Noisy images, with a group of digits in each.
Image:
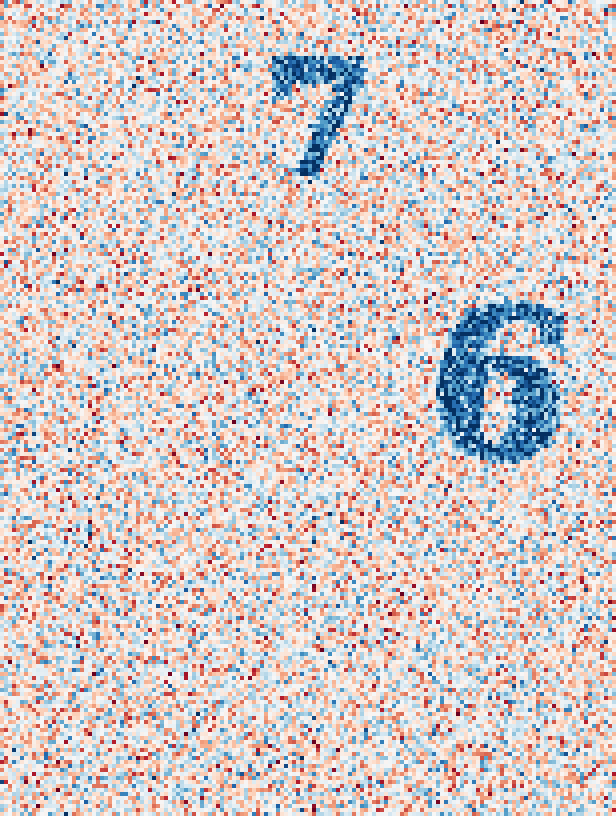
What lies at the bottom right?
nothing
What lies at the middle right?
6
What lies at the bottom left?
nothing
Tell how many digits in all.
2
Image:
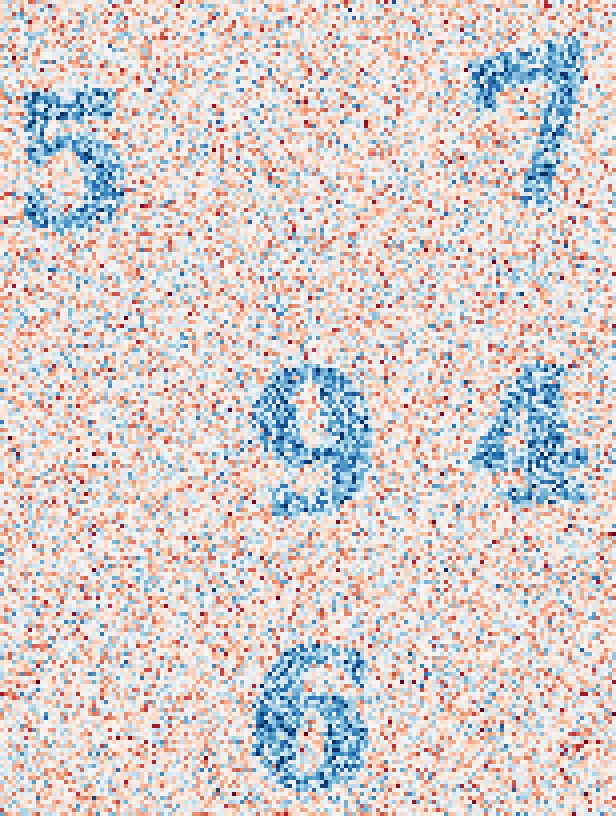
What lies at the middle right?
4
